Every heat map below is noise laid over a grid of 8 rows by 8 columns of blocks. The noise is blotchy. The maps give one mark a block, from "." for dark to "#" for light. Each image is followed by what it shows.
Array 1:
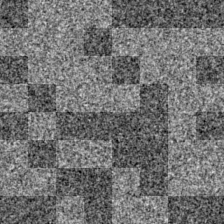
. # # # . . . .
# # # . # # # #
. # # # . # # .
# . # # # . # #
. # . . . . # .
# . # # . . # #
# # . . # . # #
. . # . # # . .
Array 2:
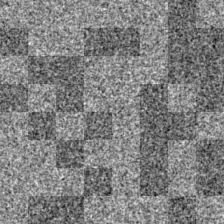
# # # # # # . #
. # # . . # . .
# . . # # # . .
. # . # # . # .
# . # . # . . #
# # . # # . # .
# # # . # . # .
# . . # # # . #
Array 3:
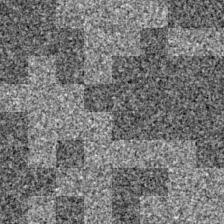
. . # # # # . .
. . . # # . # #
. # . # . . . .
# # # . . . . .
. # # # . . . .
. # . # # # # .
. . # # . . # #
. # . # . # # #
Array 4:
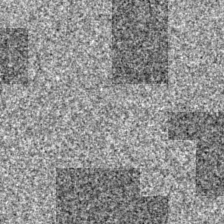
# # # # . . # #
. # # # . . # #
. # # # . . # #
# # # # # # # #
# # # # # # . .
# # # # # # # .
# # . . . # # .
# # . . . . # #
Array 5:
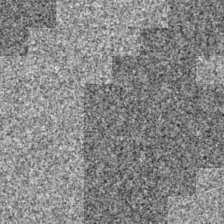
. . # # # # . .
. # # # # . . .
# # # # . . . #
# # # . . . . .
# # # . . . . .
# # # . . . . .
# # # . . . . #
# # # . . . # #
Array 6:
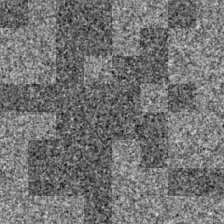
. # . . # # . #
# # . . # . # #
# # . # . . # #
. . . . . # . #
# # . . . . # #
# . . . # . # #
# . . . # # . .
# # # . # # # #
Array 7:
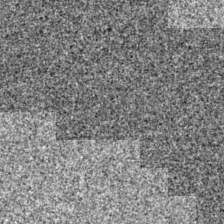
. . . . . . # #
. . . . . . . .
. . . . . . . .
. . . . . . . .
# # . . . . . .
# # # # # . . .
# # # # # # . .
# # # # # # # .
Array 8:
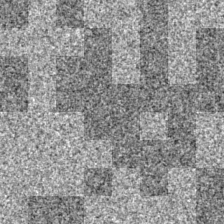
. # . # # . # #
# # # . # . # .
. # . . # . # .
. # . . . . . .
# # # . . # . #
# # # # . . . #
# # # . # . # .
# . . # # # # .
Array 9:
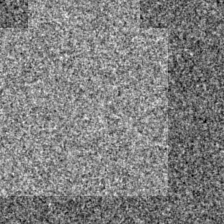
. # # # # . . .
# # # # # # . .
# # # # # # . .
# # # # # # . .
# # # # # # . .
# # # # # # . .
# # # # # # . .
. . . . . . . .
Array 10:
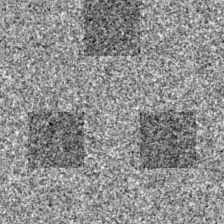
# # # . . # # #
# # # . . # # #
# # # # # # # #
# # # # # # # #
# . . # # . . #
# . . # # . . #
# # # # # # # #
# # # # # # # #
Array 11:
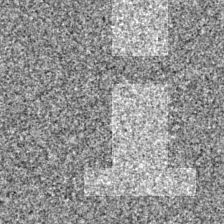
. . . . # # . .
. . . . # # . .
. . . . . . . .
. . . . # # . .
. . . . # # . .
. . . . # # . .
. . . # # # # .
. . . . . . . .
